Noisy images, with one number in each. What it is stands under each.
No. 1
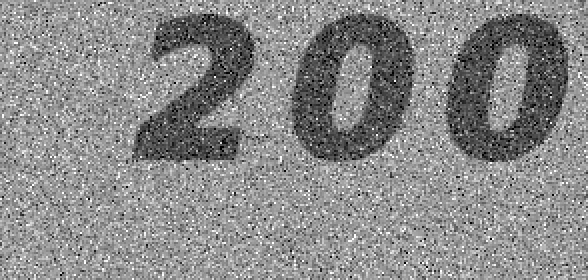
200
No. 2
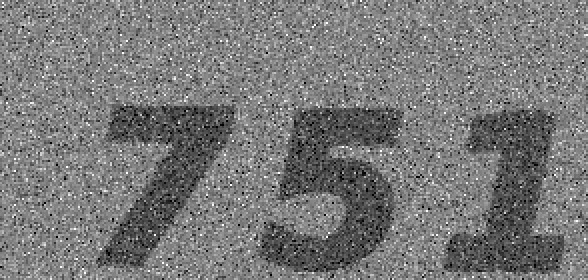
751
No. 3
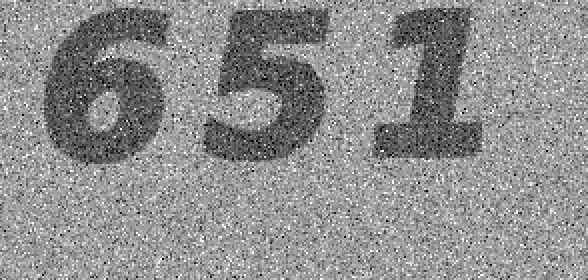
651
